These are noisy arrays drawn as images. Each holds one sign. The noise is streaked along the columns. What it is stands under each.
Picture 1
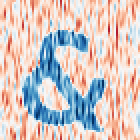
ampersand
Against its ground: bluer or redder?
bluer
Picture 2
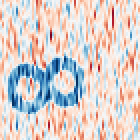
infinity sign
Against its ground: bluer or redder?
bluer
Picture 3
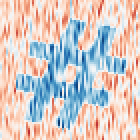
hash sign
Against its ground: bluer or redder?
bluer
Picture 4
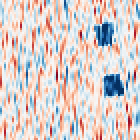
colon
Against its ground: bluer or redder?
bluer
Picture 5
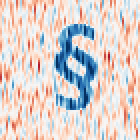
section sign
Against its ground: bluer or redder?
bluer
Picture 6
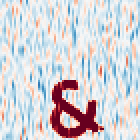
ampersand
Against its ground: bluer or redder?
redder
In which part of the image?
bottom middle
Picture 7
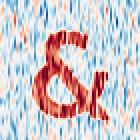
ampersand
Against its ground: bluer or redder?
redder
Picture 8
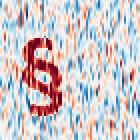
section sign
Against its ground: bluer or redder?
redder
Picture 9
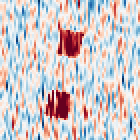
colon
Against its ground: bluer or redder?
redder
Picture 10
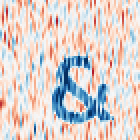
ampersand
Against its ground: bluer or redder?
bluer
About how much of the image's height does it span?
half
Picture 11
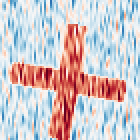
plus sign
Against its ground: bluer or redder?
redder
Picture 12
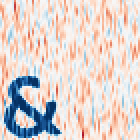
ampersand
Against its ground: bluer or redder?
bluer
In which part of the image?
bottom left
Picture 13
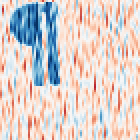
pilcrow
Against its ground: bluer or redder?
bluer
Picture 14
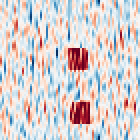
colon
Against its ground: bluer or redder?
redder
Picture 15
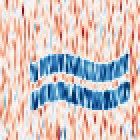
approximately sign
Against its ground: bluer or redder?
bluer
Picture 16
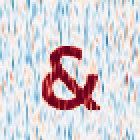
ampersand
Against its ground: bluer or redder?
redder
